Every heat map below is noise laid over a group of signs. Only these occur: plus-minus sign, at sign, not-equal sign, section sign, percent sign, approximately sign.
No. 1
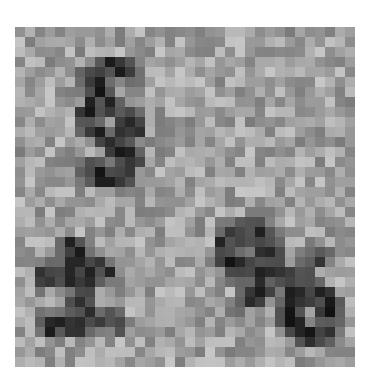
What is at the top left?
section sign
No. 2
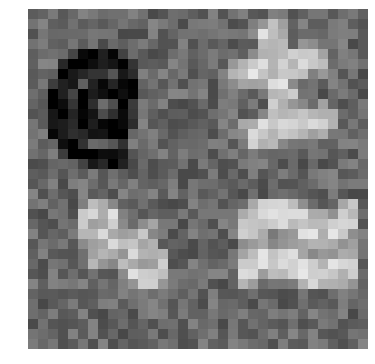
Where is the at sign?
top left
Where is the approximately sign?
bottom right
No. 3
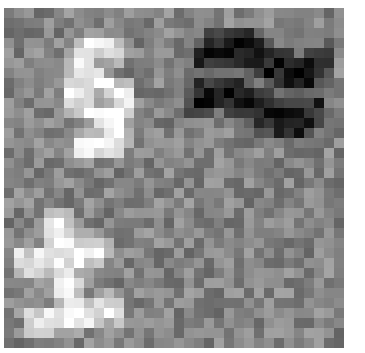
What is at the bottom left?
plus-minus sign
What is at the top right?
approximately sign
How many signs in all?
3
